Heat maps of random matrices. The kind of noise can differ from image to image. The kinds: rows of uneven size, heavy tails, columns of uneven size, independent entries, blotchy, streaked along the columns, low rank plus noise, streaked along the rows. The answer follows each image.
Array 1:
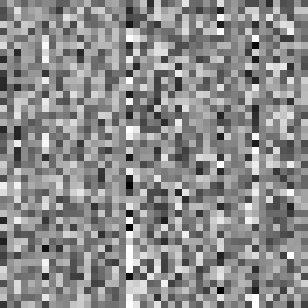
columns of uneven size
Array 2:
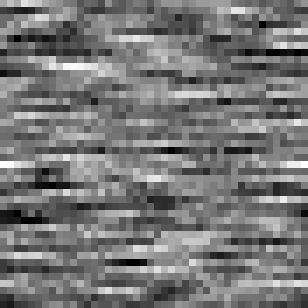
streaked along the rows
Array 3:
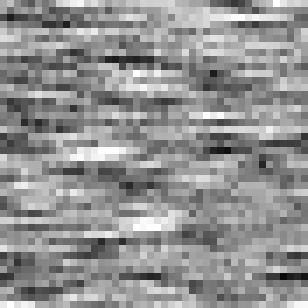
streaked along the rows
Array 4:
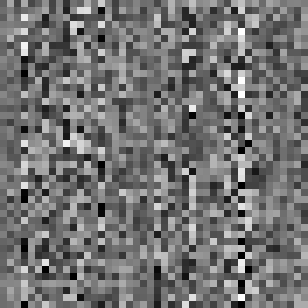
columns of uneven size
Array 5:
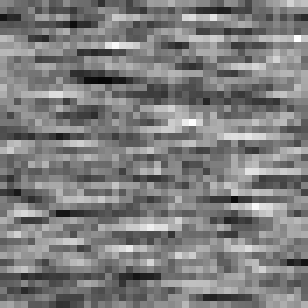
streaked along the rows
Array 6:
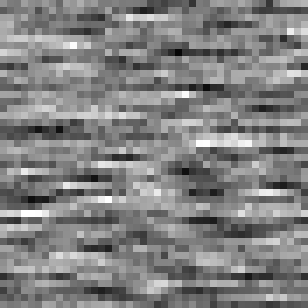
streaked along the rows
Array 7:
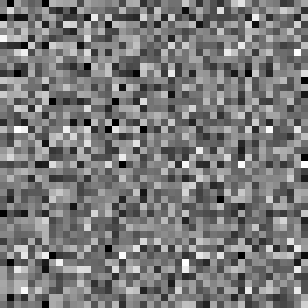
low rank plus noise
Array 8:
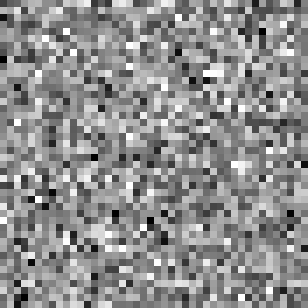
independent entries
